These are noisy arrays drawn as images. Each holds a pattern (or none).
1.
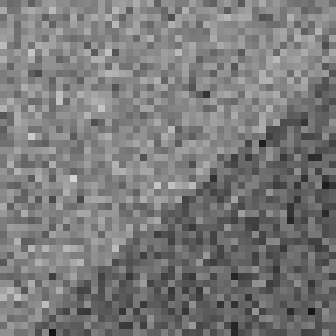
a sharp edge
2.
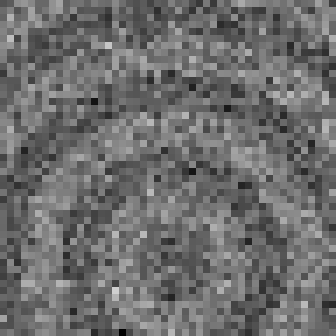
rings round one point
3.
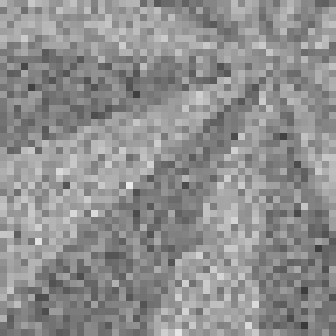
spokes from one point
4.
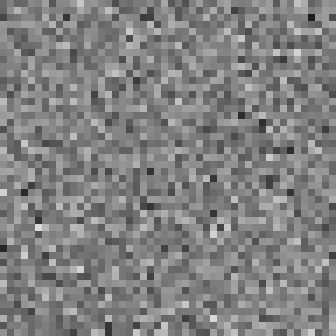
only noise
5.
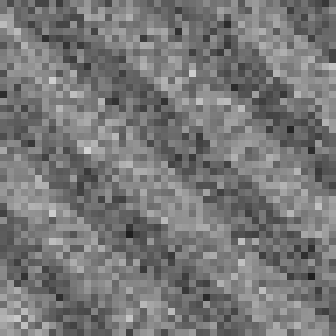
diagonal stripes
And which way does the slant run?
top left to bottom right
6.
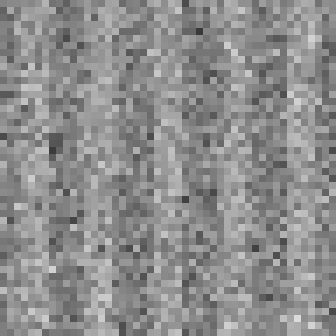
vertical stripes
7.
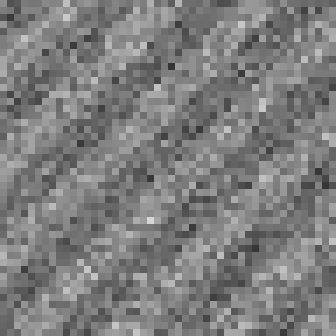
diagonal stripes
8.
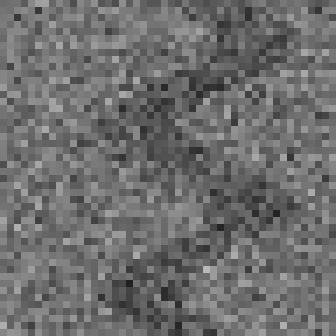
a wavy band
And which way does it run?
top to bottom
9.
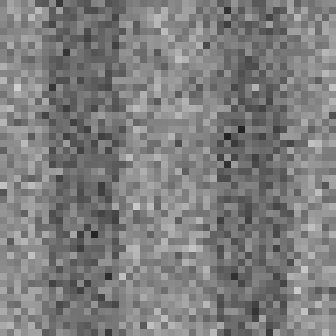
vertical stripes
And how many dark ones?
2
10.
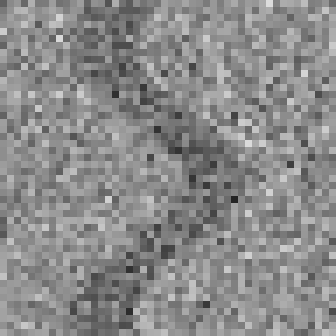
a wavy band
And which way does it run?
top to bottom
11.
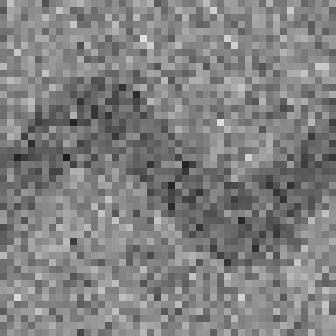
a wavy band
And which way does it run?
left to right
